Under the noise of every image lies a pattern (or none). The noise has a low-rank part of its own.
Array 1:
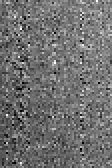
a smooth slope
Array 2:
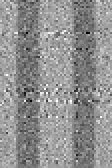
vertical stripes
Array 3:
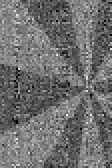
spokes from one point
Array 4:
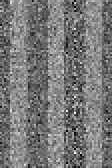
vertical stripes
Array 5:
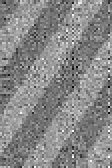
diagonal stripes
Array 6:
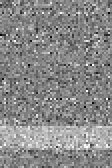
one horizontal stripe
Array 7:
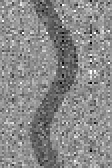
a wavy band
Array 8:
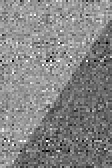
a sharp edge
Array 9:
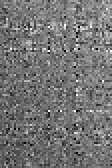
a smooth slope
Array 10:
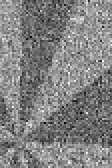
spokes from one point
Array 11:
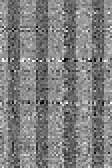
vertical stripes
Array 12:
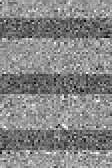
horizontal stripes
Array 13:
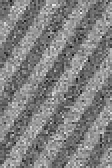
diagonal stripes
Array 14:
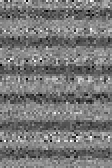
horizontal stripes
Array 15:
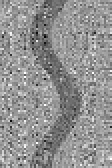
a wavy band
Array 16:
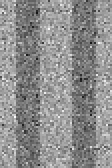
vertical stripes
